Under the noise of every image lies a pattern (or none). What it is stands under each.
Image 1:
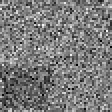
one block
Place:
bottom left
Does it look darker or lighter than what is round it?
darker
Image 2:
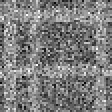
bands of rows crossing bands of columns
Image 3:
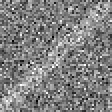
a diagonal band
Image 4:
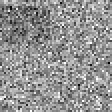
one block
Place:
top left
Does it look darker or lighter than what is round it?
darker
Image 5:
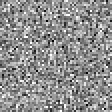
only noise
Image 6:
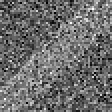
a diagonal band
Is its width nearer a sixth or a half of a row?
a half
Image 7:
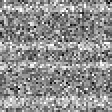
bands of rows
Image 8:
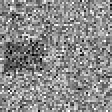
one block
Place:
middle left
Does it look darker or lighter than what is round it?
darker
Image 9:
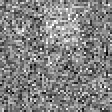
one block
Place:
top middle
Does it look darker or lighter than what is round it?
lighter
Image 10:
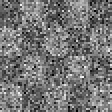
a checkerboard
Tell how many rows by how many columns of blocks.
4 by 5
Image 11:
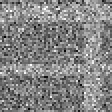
bands of rows crossing bands of columns
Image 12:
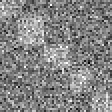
blocks along the diagonal
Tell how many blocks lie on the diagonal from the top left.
5
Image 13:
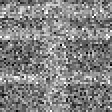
bands of rows crossing bands of columns
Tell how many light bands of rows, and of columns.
3 and 1
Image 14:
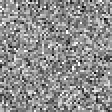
only noise
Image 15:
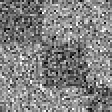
blocks along the diagonal
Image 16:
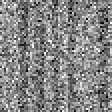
bands of columns
